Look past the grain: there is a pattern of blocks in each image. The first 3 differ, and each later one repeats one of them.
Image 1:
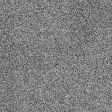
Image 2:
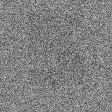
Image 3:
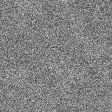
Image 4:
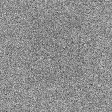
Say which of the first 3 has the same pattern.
2
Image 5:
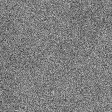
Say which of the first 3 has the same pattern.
1
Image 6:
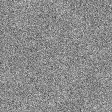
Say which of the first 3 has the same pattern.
3
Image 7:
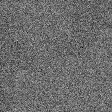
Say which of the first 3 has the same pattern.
1
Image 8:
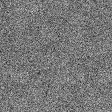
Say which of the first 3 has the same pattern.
3
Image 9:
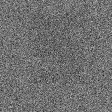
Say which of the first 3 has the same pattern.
2
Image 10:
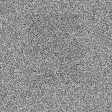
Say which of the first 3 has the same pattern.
2
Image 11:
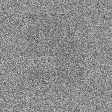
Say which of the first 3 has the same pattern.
2
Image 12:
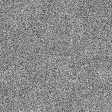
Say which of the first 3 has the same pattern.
3
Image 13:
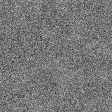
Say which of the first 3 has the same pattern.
3
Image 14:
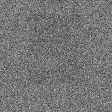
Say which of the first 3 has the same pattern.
2
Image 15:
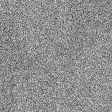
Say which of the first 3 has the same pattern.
1
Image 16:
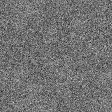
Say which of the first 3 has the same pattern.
3
